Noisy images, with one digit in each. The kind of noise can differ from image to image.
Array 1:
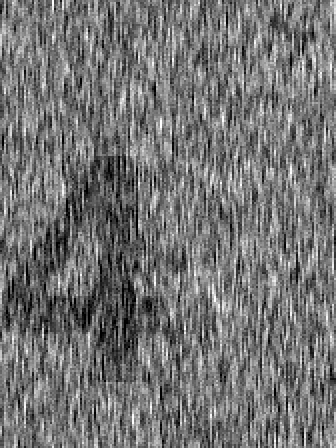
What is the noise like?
streaked along the columns
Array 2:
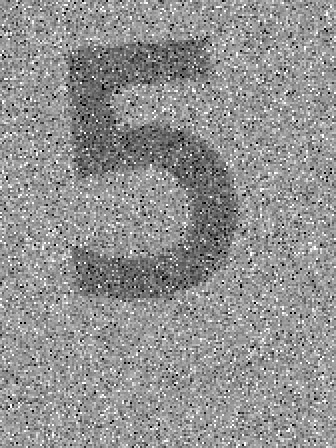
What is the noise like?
heavy tails
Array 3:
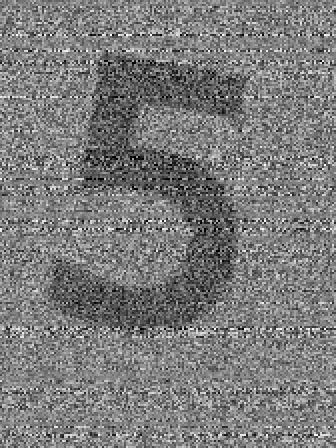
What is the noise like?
rows of uneven size
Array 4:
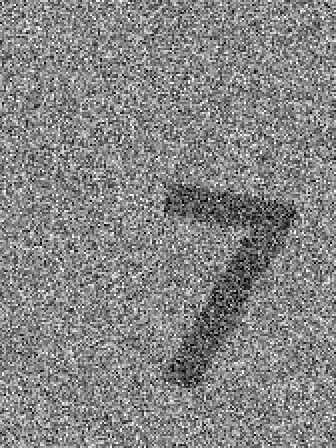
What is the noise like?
independent entries
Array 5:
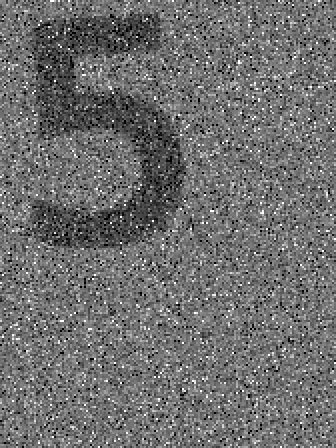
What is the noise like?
heavy tails
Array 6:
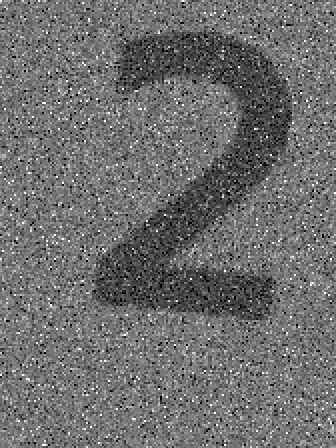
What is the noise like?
heavy tails
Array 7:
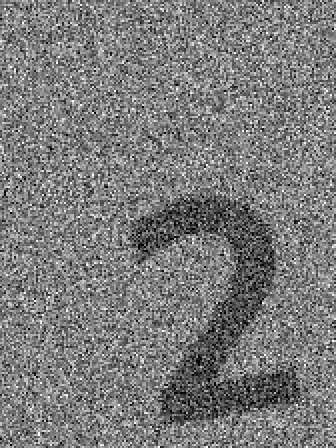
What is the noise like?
independent entries
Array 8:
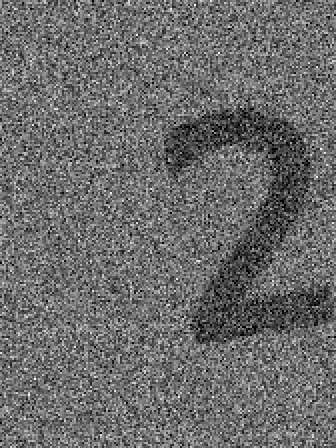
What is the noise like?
independent entries
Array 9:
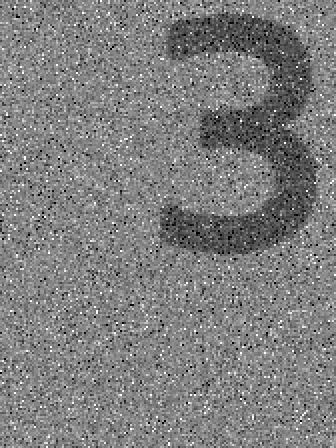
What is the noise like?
heavy tails
